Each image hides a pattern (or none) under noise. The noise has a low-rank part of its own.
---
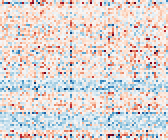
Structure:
bands of rows
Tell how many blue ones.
2
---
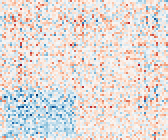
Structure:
one block
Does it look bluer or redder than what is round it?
bluer
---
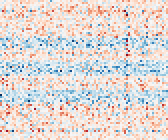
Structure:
bands of rows
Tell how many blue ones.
3
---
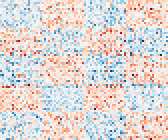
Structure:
a checkerboard
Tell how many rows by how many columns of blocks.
5 by 4
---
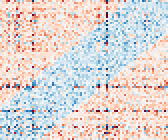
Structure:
a diagonal band
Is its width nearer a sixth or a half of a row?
a half
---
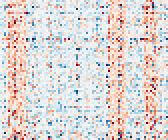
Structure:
bands of columns
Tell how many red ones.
3
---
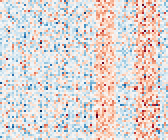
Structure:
bands of columns
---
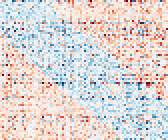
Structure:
a diagonal band
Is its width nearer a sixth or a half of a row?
a half
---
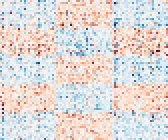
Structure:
a checkerboard
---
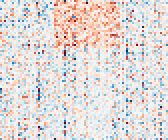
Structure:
one block
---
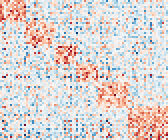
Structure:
blocks along the diagonal
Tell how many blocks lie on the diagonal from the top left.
6
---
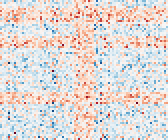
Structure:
bands of rows crossing bands of columns
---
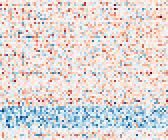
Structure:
one band of rows
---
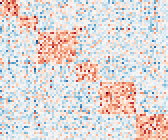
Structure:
blocks along the diagonal
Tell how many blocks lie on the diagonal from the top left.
6
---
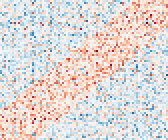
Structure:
a diagonal band
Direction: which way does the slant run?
bottom left to top right
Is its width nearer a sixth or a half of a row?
a half
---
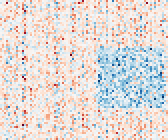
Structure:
one block
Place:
middle right
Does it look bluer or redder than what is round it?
bluer
